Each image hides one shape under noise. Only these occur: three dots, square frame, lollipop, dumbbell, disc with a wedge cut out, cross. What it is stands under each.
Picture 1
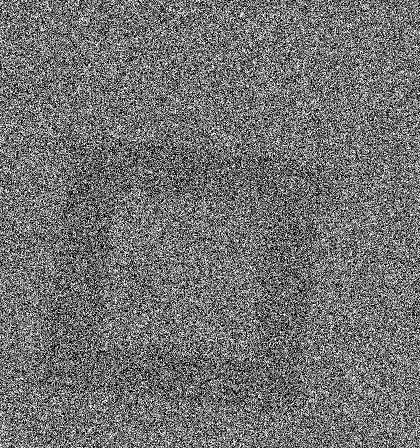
dark square frame
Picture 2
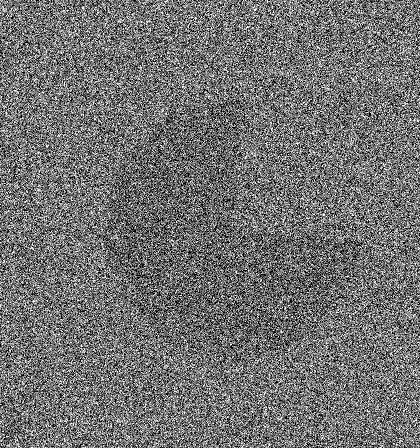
dark disc with a wedge cut out
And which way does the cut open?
up and right
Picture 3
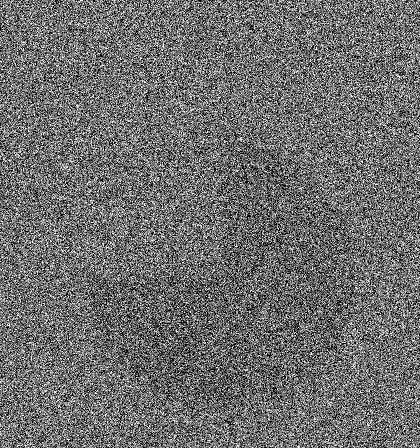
dark disc with a wedge cut out
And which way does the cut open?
up and left
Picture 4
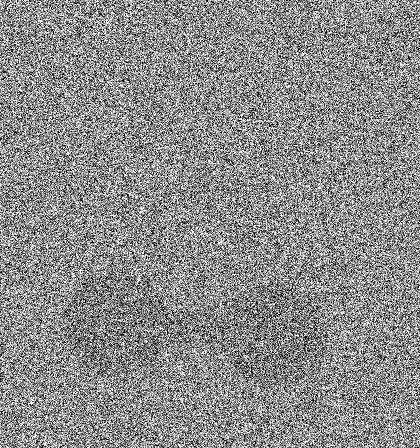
dark dumbbell
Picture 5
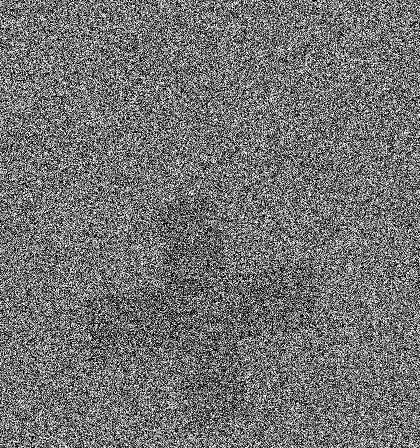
dark cross
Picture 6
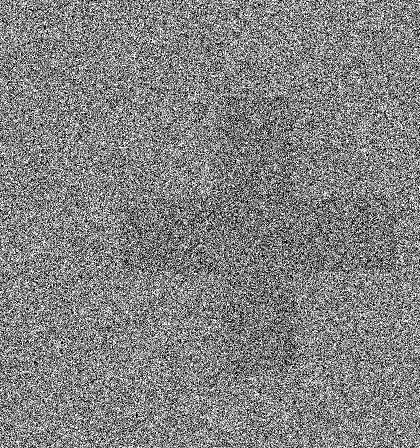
dark cross
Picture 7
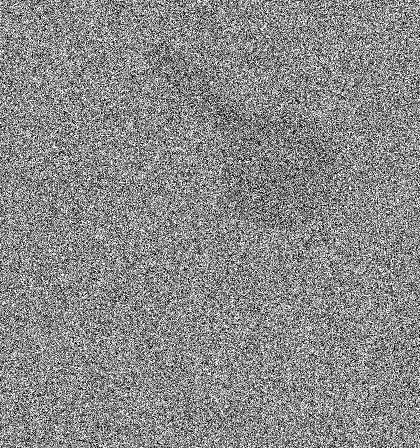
dark lollipop
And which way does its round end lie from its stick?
down and right
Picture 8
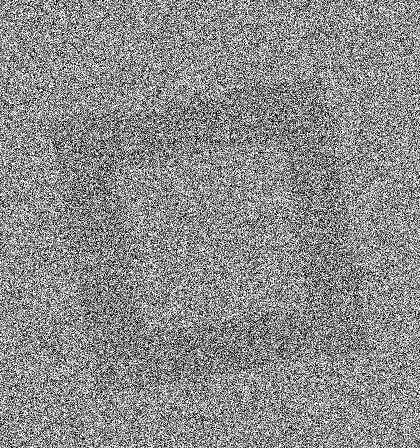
dark square frame
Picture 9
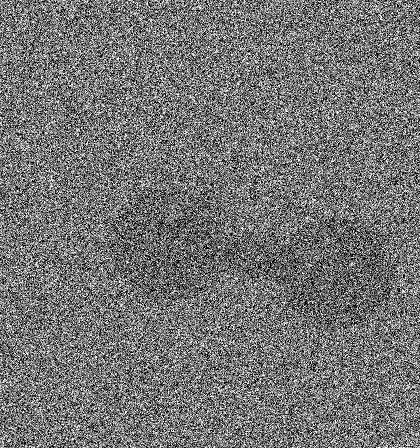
dark dumbbell
